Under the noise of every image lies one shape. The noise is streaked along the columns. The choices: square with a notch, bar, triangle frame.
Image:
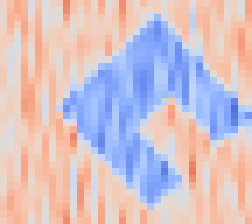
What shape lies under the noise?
square with a notch
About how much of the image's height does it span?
nearly all
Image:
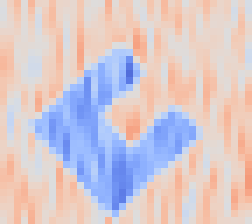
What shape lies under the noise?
square with a notch
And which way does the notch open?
up and right
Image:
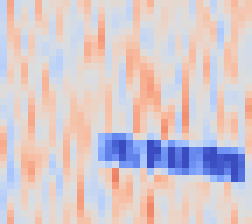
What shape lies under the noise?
bar
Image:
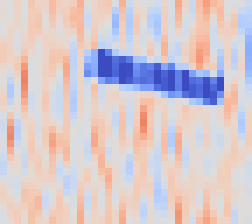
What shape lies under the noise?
bar
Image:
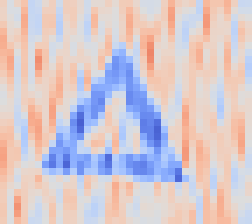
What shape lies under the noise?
triangle frame
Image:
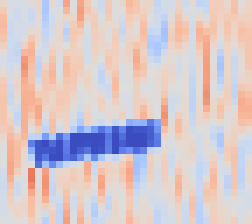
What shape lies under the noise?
bar
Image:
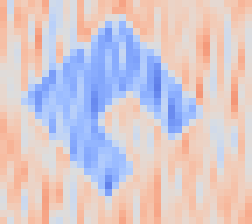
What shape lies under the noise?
square with a notch
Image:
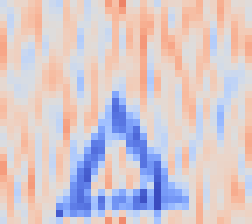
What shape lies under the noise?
triangle frame
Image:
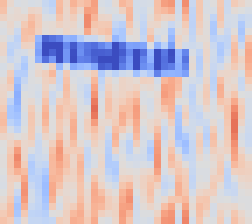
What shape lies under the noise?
bar
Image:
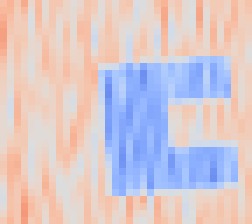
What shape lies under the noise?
square with a notch
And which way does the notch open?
right
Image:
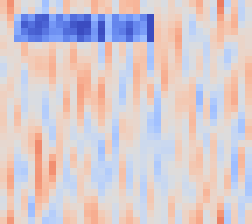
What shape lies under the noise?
bar
